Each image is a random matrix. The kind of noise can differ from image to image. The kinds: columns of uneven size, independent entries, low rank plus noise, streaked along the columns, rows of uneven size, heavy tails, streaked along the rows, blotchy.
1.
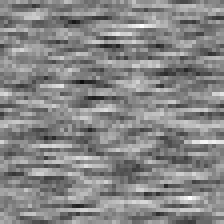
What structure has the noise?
streaked along the rows
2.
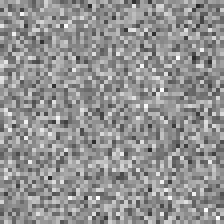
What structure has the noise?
independent entries
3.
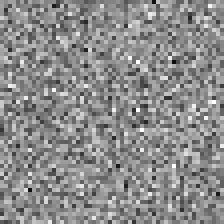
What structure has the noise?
independent entries
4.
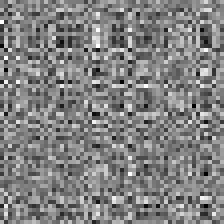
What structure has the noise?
low rank plus noise
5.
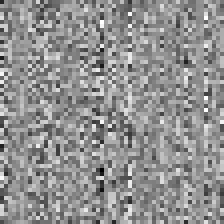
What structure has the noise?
columns of uneven size
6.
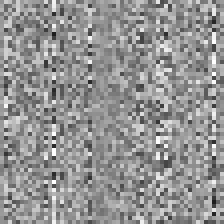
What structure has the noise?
columns of uneven size
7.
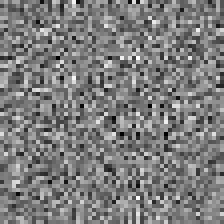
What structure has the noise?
low rank plus noise
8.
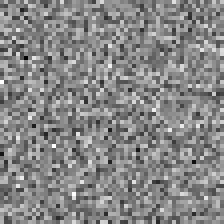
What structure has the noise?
independent entries
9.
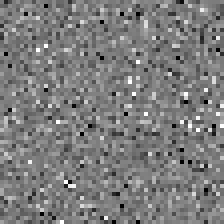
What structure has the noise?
heavy tails
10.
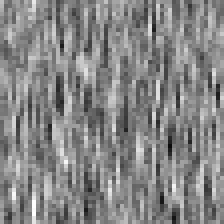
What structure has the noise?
streaked along the columns
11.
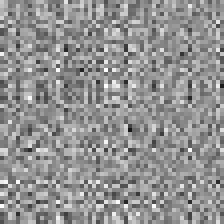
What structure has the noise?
low rank plus noise
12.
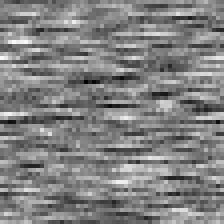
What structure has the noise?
streaked along the rows
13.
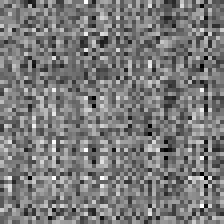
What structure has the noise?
low rank plus noise
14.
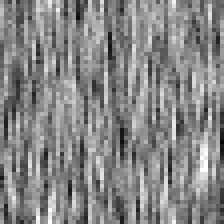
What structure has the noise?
streaked along the columns
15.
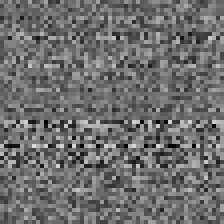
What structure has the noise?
rows of uneven size
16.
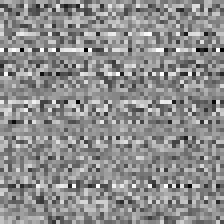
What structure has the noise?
rows of uneven size
